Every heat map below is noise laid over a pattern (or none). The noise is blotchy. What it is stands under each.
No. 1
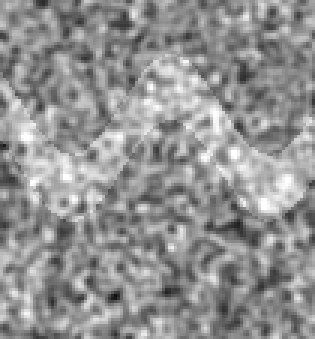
a wavy band
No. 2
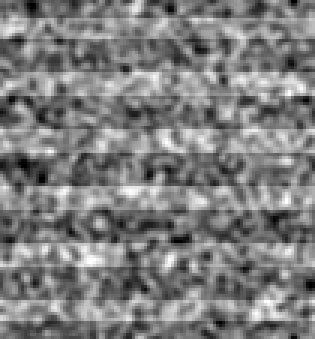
horizontal stripes
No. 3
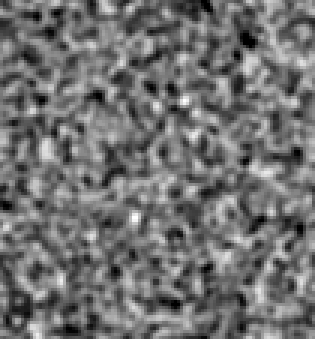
only noise
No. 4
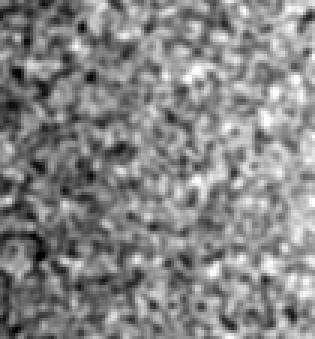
a smooth slope
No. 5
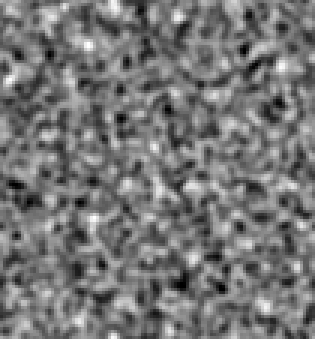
only noise
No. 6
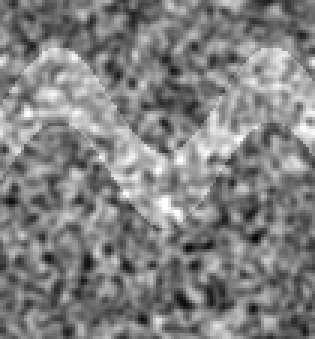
a wavy band
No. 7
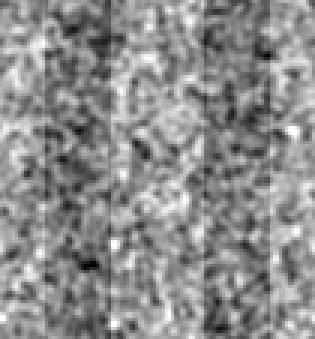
vertical stripes
